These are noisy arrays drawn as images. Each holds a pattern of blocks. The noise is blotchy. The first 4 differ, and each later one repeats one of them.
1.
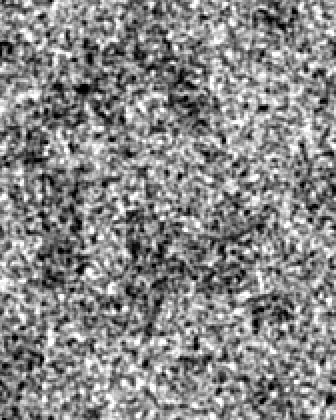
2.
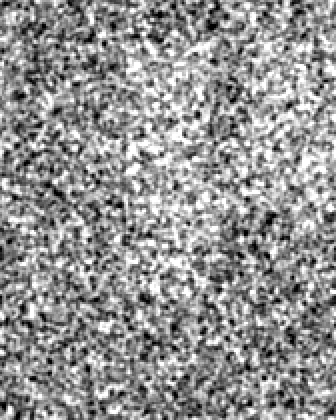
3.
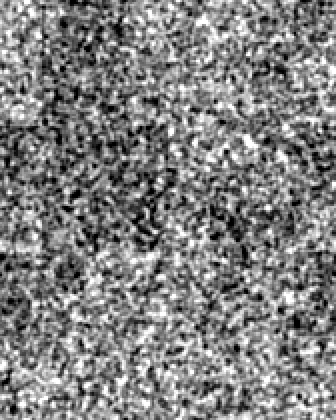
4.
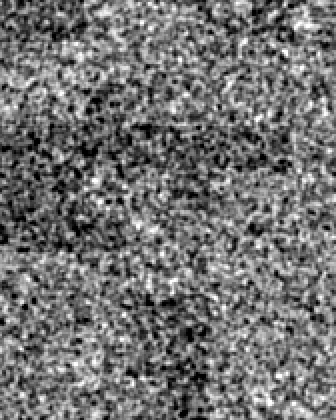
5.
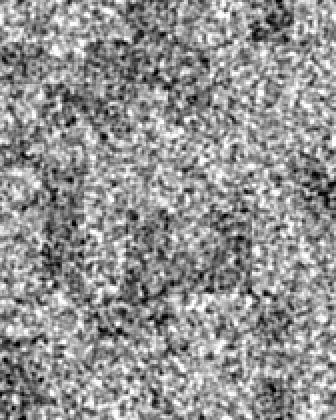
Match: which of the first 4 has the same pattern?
1
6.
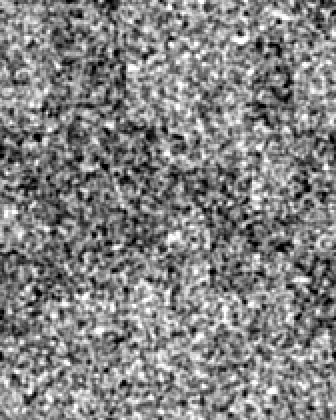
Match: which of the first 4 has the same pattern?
3
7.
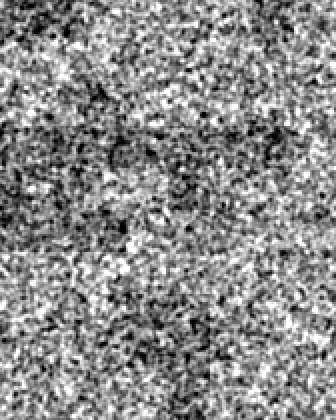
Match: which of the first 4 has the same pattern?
4
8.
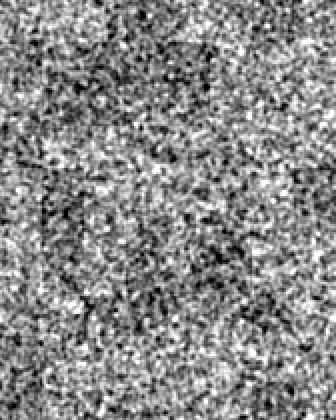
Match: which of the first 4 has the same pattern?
1
